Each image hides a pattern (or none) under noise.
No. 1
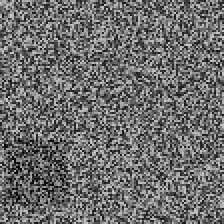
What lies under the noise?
one block
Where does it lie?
bottom left
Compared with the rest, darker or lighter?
darker
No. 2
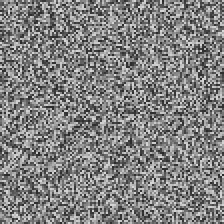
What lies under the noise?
only noise
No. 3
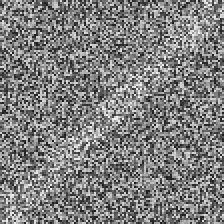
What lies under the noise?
a diagonal band
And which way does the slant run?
bottom left to top right
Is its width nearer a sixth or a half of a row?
a sixth
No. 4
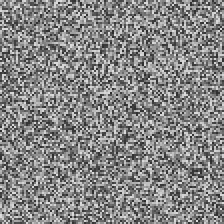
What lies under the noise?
only noise
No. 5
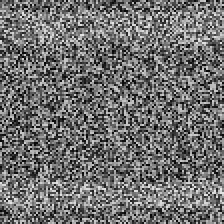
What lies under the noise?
bands of rows
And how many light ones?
2
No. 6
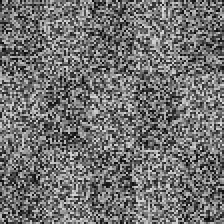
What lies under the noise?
a checkerboard
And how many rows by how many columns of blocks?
3 by 5
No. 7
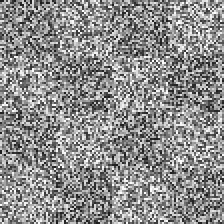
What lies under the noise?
a checkerboard
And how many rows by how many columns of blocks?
4 by 4
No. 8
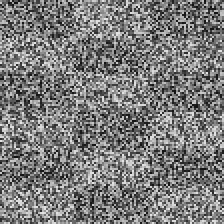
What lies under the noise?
a checkerboard
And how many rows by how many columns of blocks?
6 by 3
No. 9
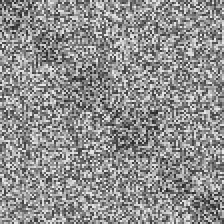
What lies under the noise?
blocks along the diagonal
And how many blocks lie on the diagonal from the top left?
6
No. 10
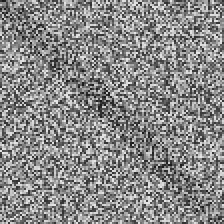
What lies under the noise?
a diagonal band
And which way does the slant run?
top left to bottom right
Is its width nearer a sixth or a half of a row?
a sixth
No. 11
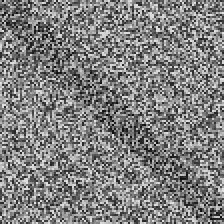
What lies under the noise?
a diagonal band
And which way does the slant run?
top left to bottom right
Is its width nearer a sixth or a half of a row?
a sixth
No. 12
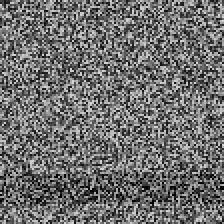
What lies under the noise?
one band of rows
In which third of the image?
bottom
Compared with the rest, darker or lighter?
darker
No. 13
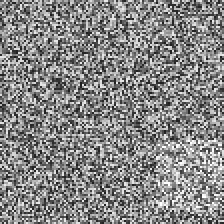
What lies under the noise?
one block
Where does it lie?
bottom right
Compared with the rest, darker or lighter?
lighter
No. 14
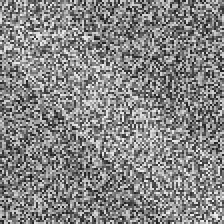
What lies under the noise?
a diagonal band
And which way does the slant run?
top left to bottom right
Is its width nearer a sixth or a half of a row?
a half
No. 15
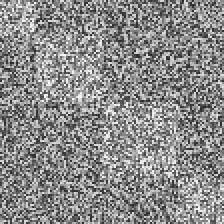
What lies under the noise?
blocks along the diagonal
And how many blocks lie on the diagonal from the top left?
4
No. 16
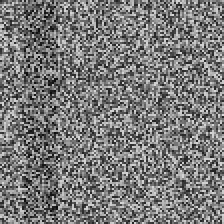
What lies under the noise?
one band of columns
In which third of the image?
left
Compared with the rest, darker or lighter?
darker
